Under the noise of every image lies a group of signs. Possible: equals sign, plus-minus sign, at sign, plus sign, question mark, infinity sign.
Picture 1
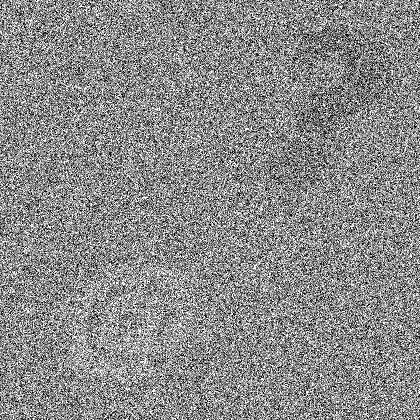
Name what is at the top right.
question mark
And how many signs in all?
2
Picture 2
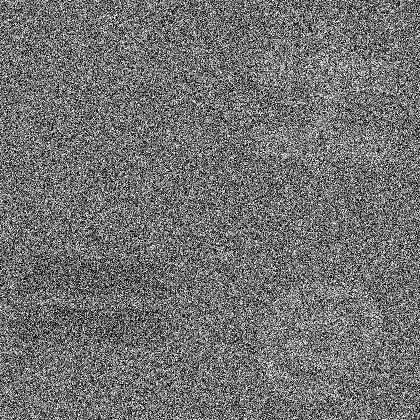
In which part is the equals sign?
bottom left
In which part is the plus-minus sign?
top right
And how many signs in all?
3
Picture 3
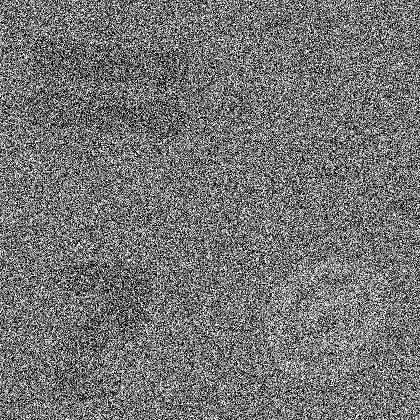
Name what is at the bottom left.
question mark
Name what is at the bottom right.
at sign
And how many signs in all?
3
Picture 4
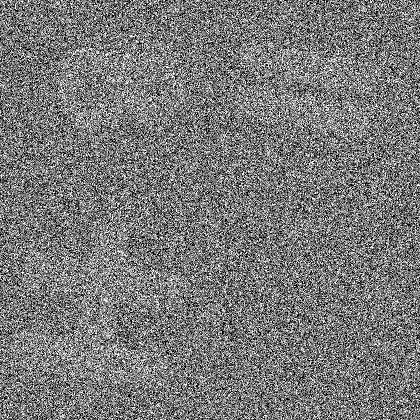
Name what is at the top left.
infinity sign
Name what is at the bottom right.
nothing
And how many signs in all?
3
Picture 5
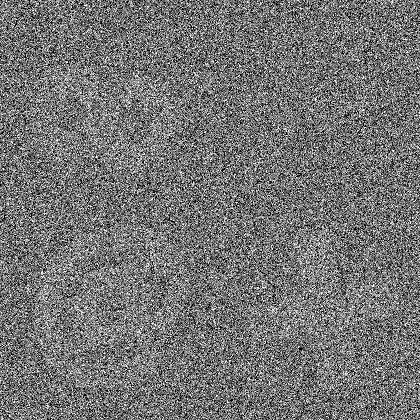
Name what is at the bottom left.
at sign
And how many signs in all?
3
